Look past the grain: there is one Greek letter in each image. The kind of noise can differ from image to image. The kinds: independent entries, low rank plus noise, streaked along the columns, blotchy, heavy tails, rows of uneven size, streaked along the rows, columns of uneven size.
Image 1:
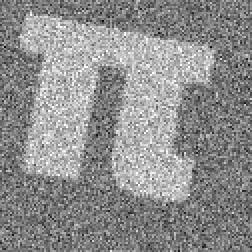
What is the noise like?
independent entries
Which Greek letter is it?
pi
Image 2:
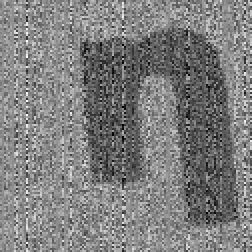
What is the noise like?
columns of uneven size
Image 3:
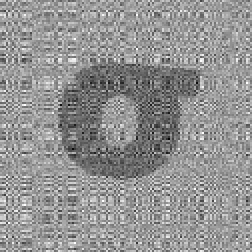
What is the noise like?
low rank plus noise
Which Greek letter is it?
sigma
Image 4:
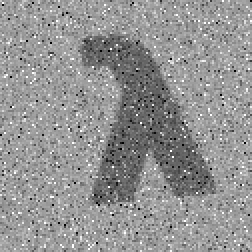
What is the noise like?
heavy tails
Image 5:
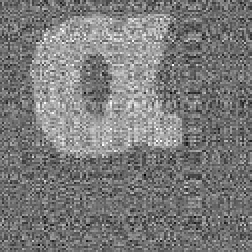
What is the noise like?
low rank plus noise
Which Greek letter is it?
alpha
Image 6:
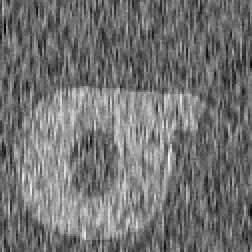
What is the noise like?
streaked along the columns
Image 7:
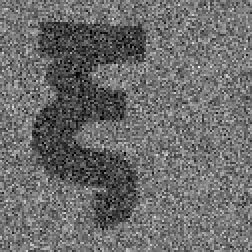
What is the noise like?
independent entries
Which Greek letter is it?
xi
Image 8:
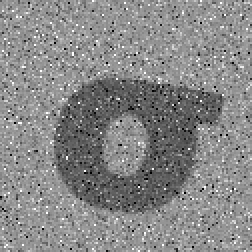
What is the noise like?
heavy tails
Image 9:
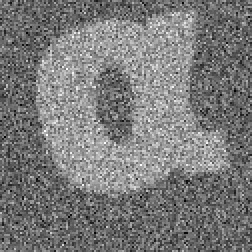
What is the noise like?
independent entries
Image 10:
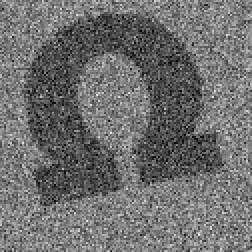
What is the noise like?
independent entries
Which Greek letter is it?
omega
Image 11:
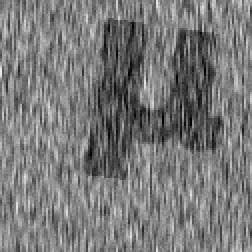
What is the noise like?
streaked along the columns
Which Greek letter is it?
mu
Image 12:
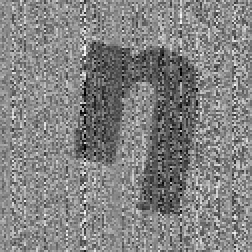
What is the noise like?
columns of uneven size
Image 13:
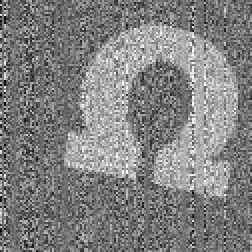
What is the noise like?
columns of uneven size
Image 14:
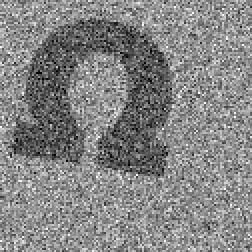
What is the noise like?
independent entries
